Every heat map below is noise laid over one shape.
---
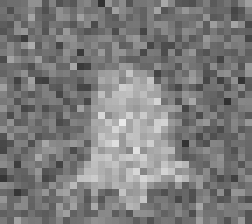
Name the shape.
bell
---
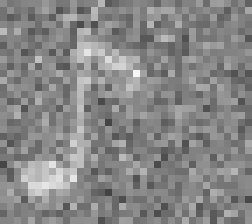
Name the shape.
musical note
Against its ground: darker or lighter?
lighter
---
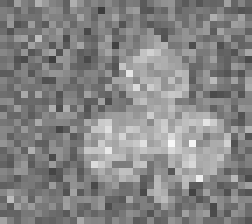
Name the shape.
club
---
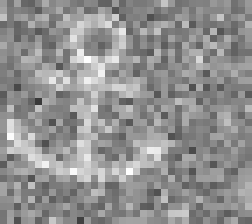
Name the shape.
anchor
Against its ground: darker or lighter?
lighter
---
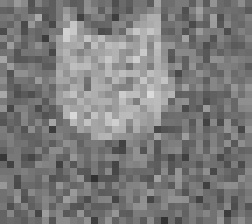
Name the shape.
cat's head
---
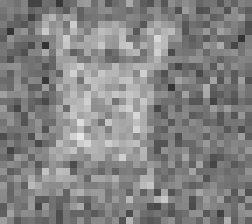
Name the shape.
chess rook
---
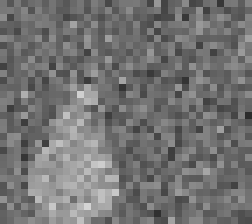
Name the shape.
pear
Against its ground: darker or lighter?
lighter
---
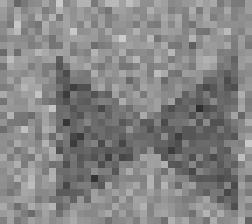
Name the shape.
bow tie
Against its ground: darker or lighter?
darker
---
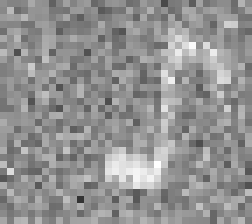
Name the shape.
musical note
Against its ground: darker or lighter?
lighter
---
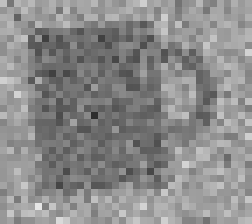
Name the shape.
cup
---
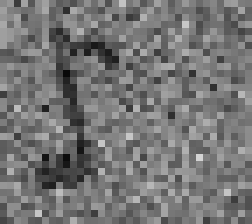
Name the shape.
musical note
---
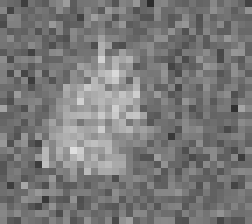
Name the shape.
chess knight
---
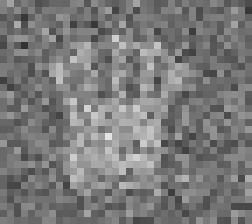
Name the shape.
chess queen
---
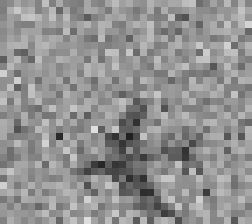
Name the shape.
airplane
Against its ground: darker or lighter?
darker
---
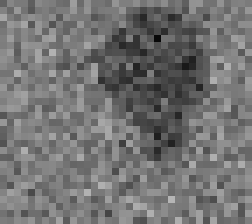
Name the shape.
light bulb
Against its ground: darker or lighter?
darker
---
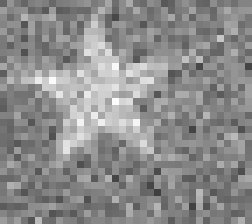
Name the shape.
star
